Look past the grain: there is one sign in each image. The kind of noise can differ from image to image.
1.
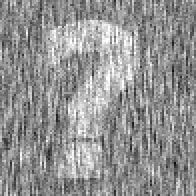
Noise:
streaked along the columns
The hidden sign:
question mark
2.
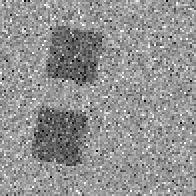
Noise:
heavy tails
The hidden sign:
colon
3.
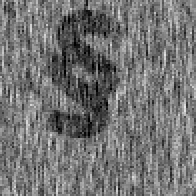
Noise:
streaked along the columns
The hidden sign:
section sign
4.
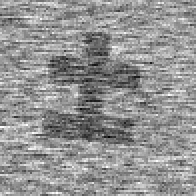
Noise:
streaked along the rows
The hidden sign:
plus-minus sign
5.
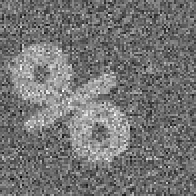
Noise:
low rank plus noise
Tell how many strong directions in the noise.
five to eight
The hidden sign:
percent sign
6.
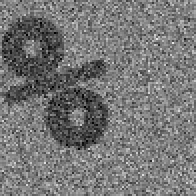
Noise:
independent entries
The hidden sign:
percent sign
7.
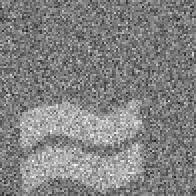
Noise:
independent entries
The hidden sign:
approximately sign
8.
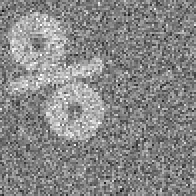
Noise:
independent entries
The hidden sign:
percent sign
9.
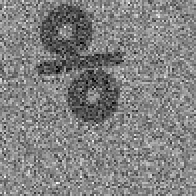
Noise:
low rank plus noise
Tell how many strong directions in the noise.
five to eight
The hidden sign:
percent sign
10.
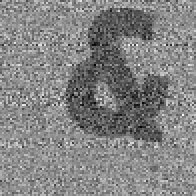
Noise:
rows of uneven size
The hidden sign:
ampersand
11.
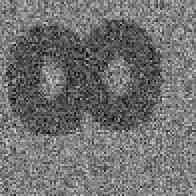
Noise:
low rank plus noise
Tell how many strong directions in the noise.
five to eight
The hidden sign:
infinity sign
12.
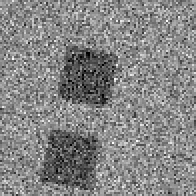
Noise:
independent entries
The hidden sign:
colon
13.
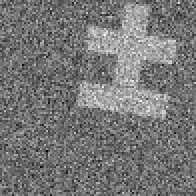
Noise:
independent entries
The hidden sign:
plus-minus sign
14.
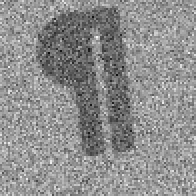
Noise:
independent entries
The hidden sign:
pilcrow
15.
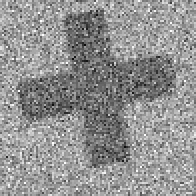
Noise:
independent entries
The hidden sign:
plus sign
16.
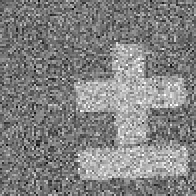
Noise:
low rank plus noise
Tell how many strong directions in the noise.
one
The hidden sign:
plus-minus sign
